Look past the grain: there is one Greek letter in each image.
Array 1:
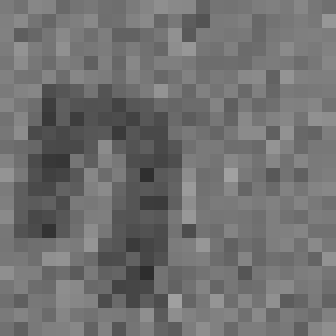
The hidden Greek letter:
eta
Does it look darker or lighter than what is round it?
darker
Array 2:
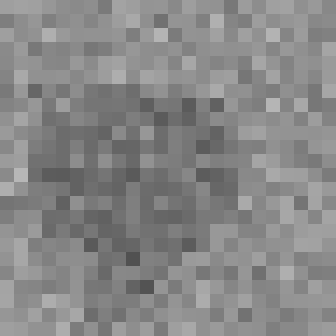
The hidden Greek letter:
phi
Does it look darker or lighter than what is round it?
darker
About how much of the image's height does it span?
two thirds
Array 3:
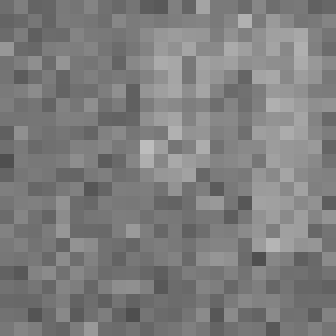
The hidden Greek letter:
eta
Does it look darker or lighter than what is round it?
lighter
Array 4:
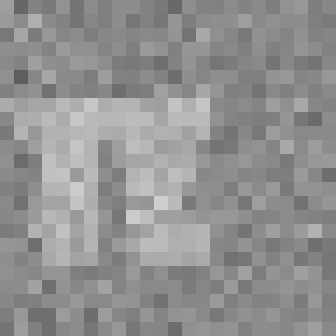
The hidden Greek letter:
pi
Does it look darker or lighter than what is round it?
lighter
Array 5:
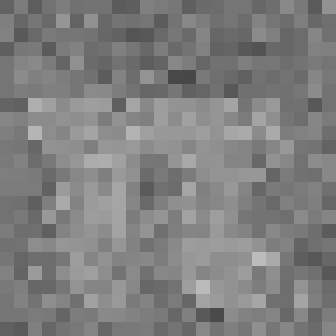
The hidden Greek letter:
pi
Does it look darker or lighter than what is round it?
lighter
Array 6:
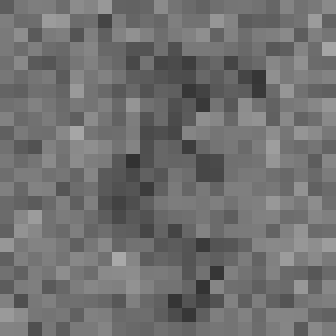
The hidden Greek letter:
xi
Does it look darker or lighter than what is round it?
darker
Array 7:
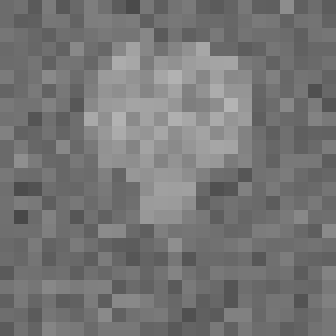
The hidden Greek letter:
phi
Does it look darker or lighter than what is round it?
lighter
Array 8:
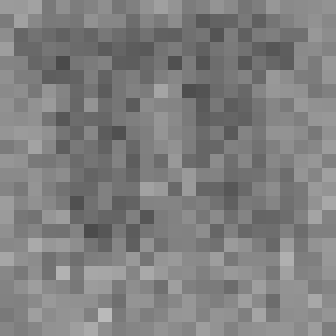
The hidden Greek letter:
pi
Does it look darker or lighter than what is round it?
darker
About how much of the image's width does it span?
nearly all
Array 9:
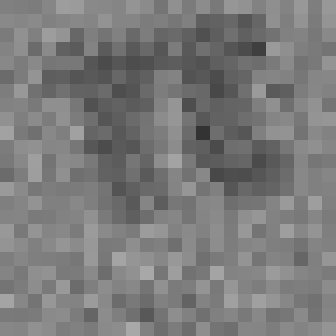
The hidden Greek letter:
pi
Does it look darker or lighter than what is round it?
darker
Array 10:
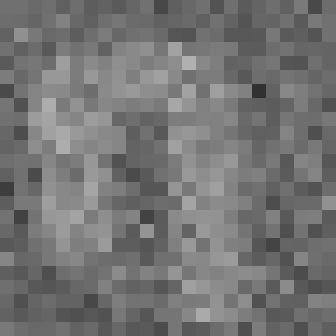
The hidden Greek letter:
eta
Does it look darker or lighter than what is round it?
lighter
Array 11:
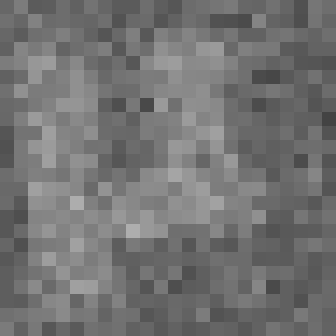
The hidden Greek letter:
mu
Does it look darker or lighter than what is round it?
lighter
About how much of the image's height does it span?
nearly all
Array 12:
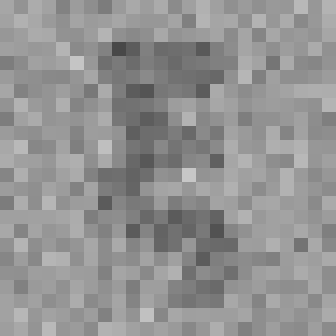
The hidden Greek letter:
xi
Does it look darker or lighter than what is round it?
darker
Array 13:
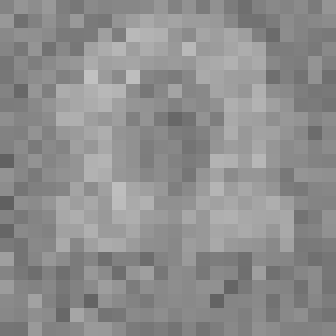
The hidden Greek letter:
omega
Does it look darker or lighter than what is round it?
lighter
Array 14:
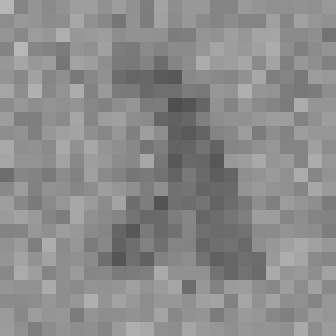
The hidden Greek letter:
lambda
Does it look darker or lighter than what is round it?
darker
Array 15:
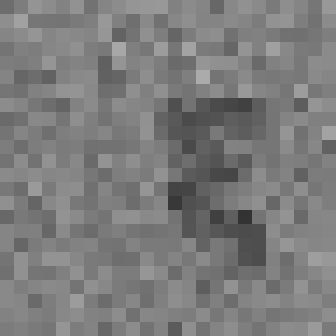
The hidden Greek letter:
xi
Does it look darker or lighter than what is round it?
darker
